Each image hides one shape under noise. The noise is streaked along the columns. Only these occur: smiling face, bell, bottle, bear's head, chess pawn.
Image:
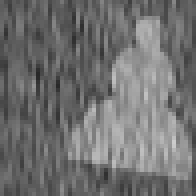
chess pawn
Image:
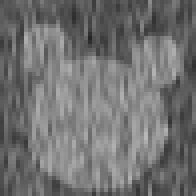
bear's head
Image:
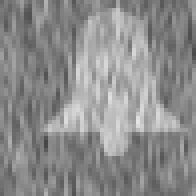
bell
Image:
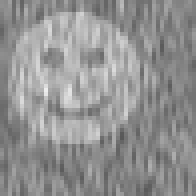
smiling face
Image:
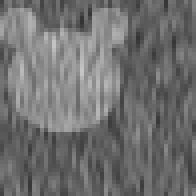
bear's head
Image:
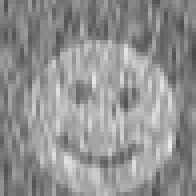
smiling face
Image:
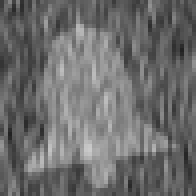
bell
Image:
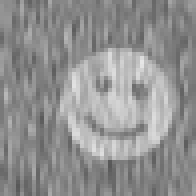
smiling face
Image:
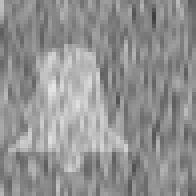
bell
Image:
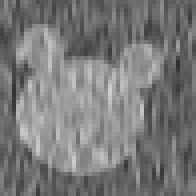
bear's head
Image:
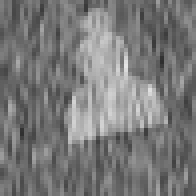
chess pawn
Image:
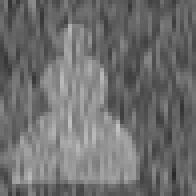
chess pawn
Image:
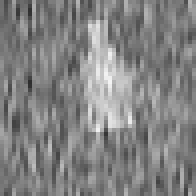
bottle
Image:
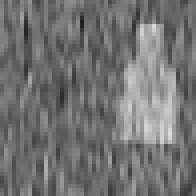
bottle
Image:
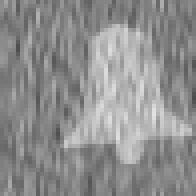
bell
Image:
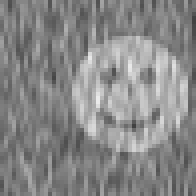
smiling face
